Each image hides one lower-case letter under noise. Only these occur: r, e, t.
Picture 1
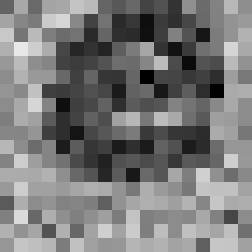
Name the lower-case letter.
e
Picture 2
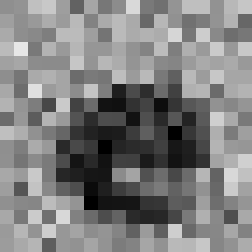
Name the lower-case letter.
e
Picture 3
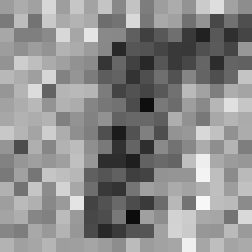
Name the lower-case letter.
r
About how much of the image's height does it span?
nearly all
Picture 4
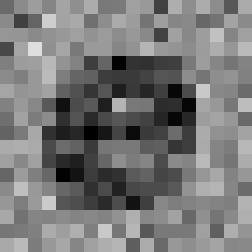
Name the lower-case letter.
e
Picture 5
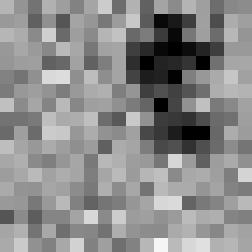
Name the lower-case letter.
t
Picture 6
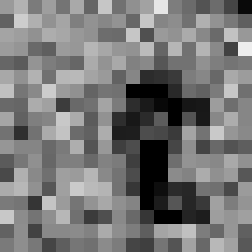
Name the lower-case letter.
t
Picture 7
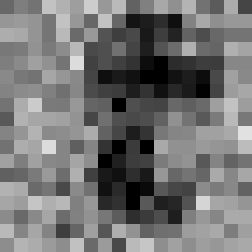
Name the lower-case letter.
t
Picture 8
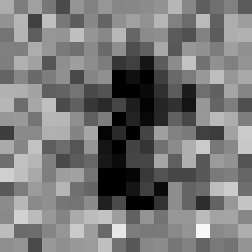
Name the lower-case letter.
t
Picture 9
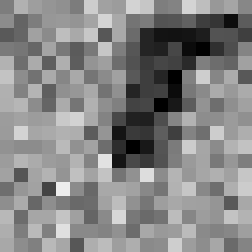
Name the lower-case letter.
r
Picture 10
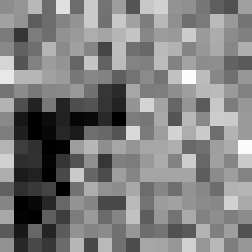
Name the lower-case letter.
r
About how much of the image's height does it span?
two thirds
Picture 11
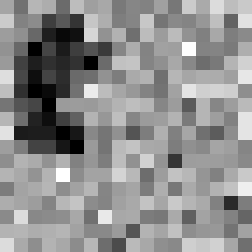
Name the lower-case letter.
t
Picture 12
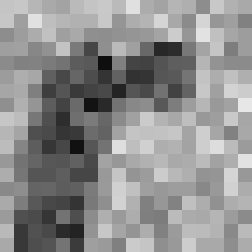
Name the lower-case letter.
r
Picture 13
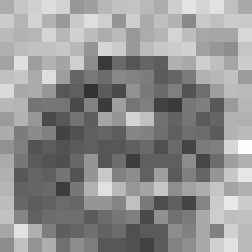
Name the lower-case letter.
e
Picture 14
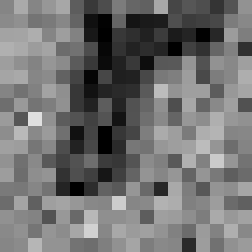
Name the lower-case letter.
r
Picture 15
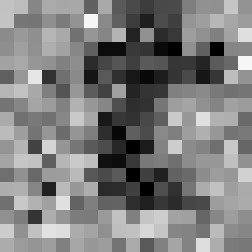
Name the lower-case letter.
t
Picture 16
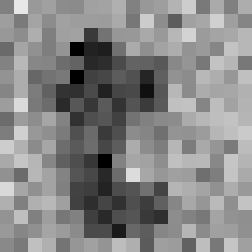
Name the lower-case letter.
t
